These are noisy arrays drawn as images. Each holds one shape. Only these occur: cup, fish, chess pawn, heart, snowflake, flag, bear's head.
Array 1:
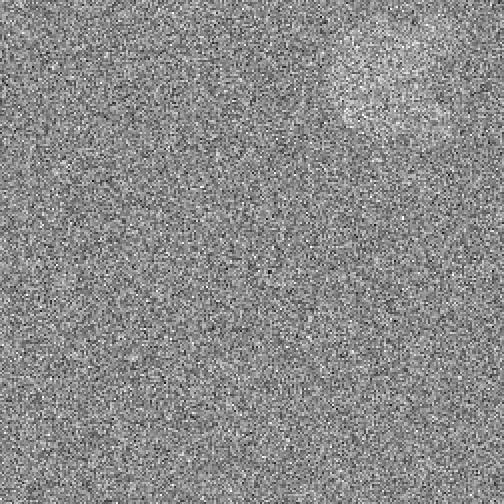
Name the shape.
bear's head
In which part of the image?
top right
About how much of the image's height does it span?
a quarter
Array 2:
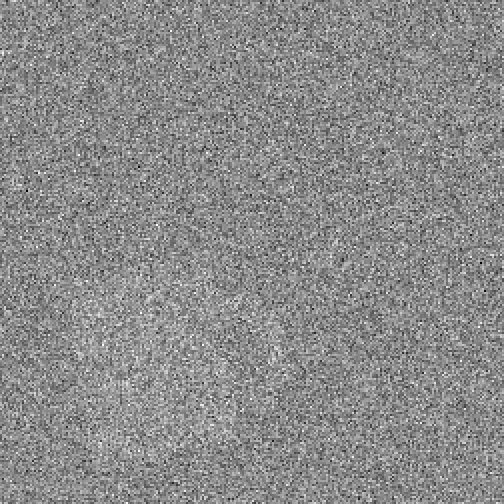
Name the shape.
cup
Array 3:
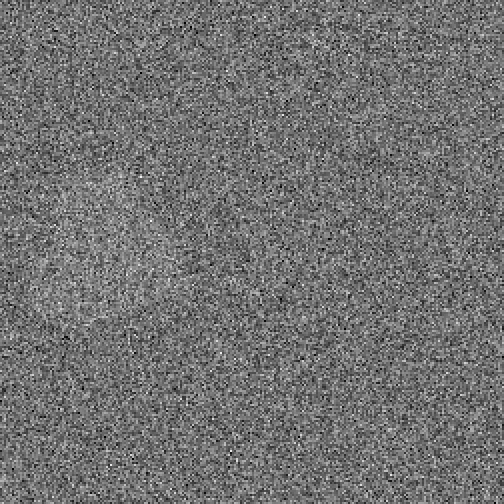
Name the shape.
heart
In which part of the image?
middle left
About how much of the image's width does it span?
a third
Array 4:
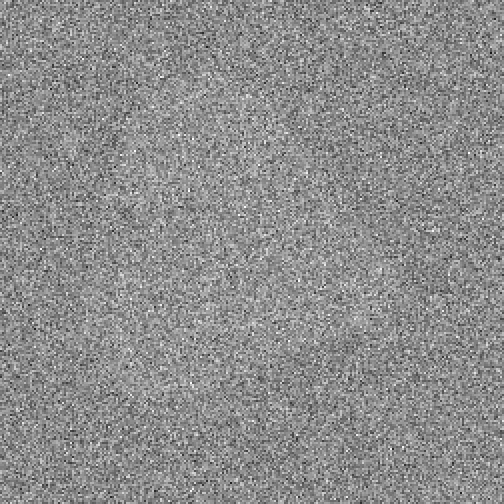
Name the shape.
heart
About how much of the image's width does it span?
two thirds
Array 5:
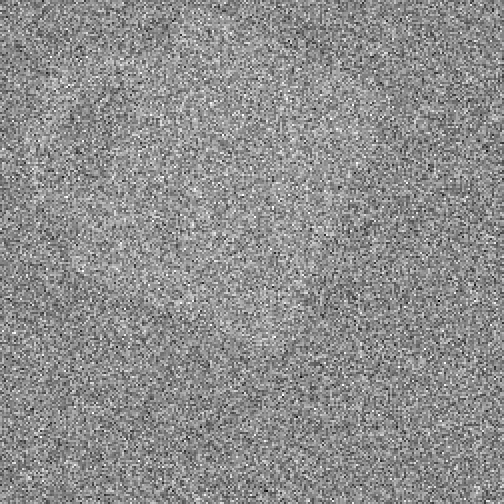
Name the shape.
cup
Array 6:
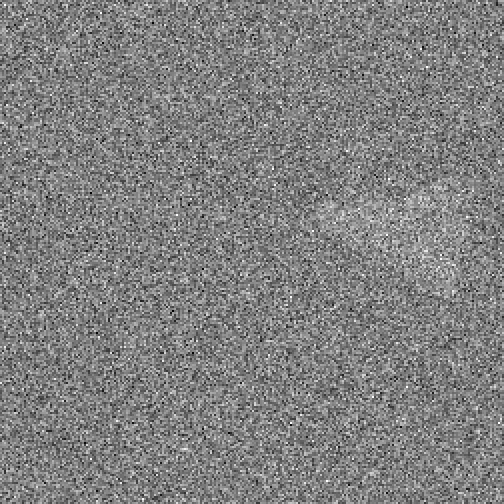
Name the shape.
chess pawn
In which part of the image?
middle right
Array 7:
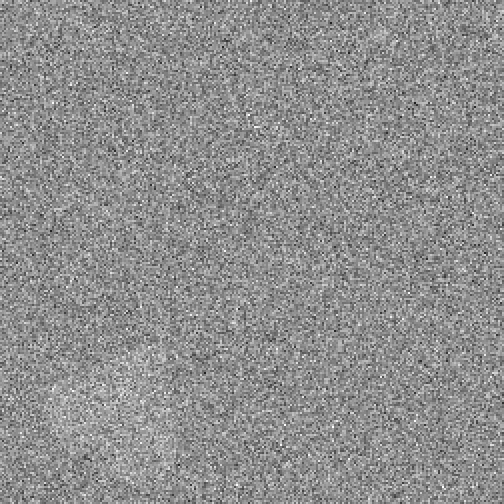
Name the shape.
heart
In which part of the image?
bottom left
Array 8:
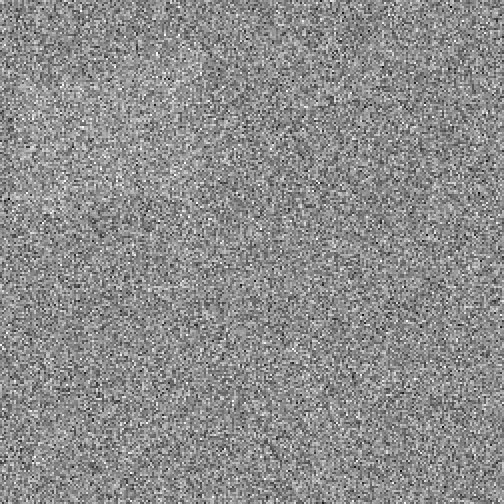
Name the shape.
flag
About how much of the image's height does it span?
half
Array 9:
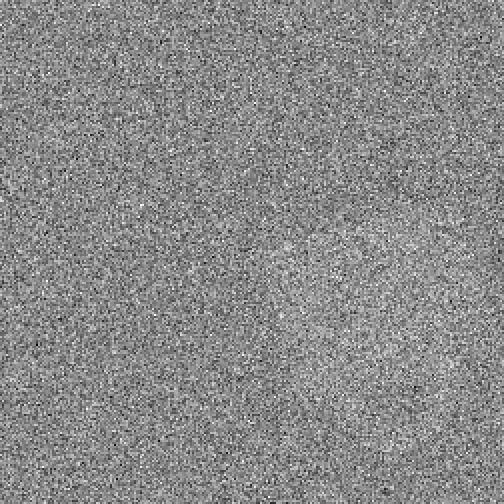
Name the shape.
cup
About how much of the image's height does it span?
half
